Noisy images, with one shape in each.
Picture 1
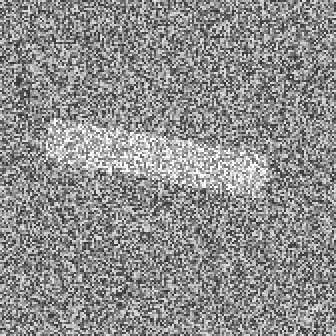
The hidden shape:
bar
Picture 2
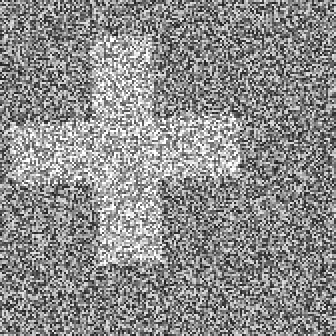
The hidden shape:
cross
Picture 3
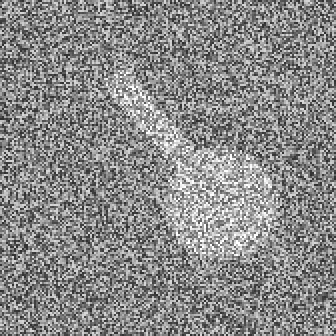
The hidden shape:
lollipop
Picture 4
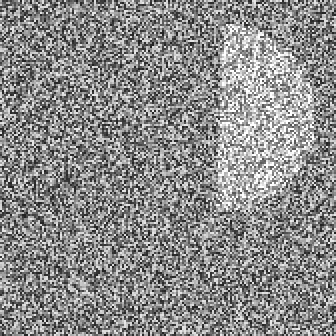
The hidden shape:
half disc
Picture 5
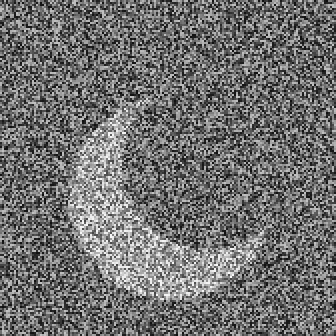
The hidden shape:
crescent
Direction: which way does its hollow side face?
up and right
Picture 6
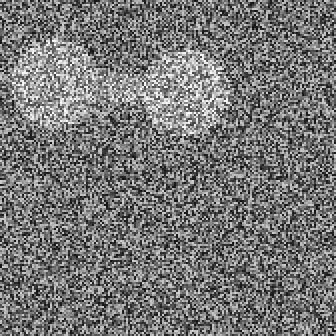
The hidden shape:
dumbbell
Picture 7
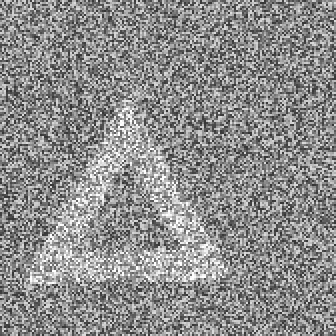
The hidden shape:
triangle frame
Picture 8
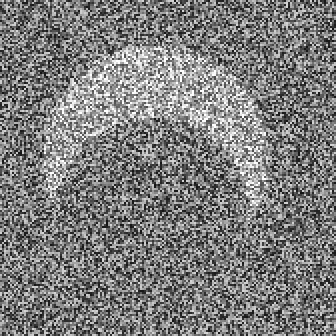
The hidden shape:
crescent
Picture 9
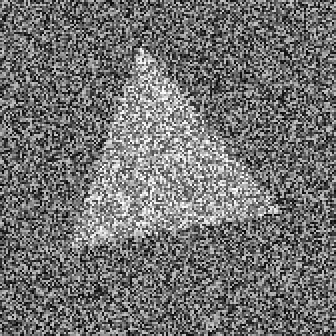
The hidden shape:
triangle
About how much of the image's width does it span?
two thirds
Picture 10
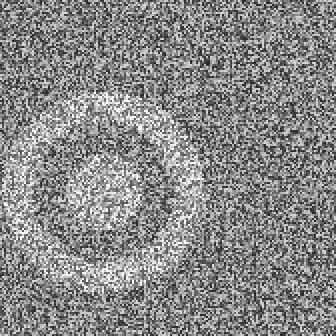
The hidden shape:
bullseye
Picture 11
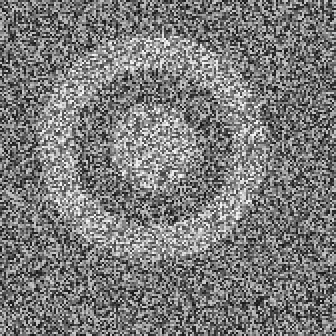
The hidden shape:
bullseye
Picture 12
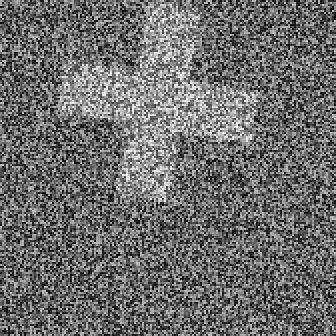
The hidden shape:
cross
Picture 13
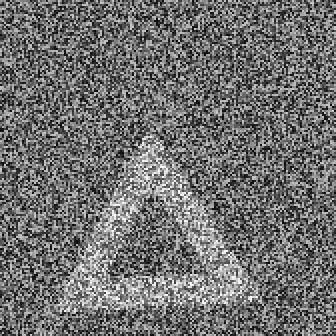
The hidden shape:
triangle frame
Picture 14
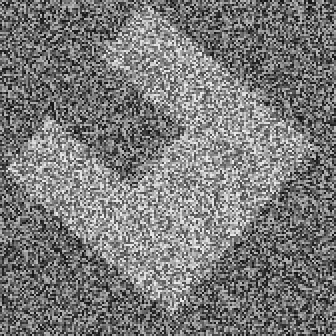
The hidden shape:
square with a notch
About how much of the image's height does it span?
nearly all
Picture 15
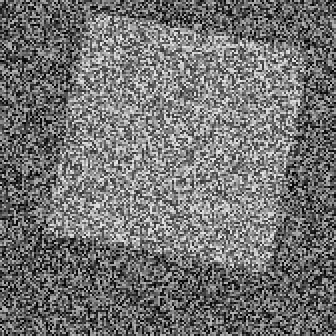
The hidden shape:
square
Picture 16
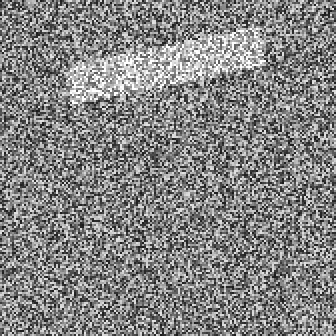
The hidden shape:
bar
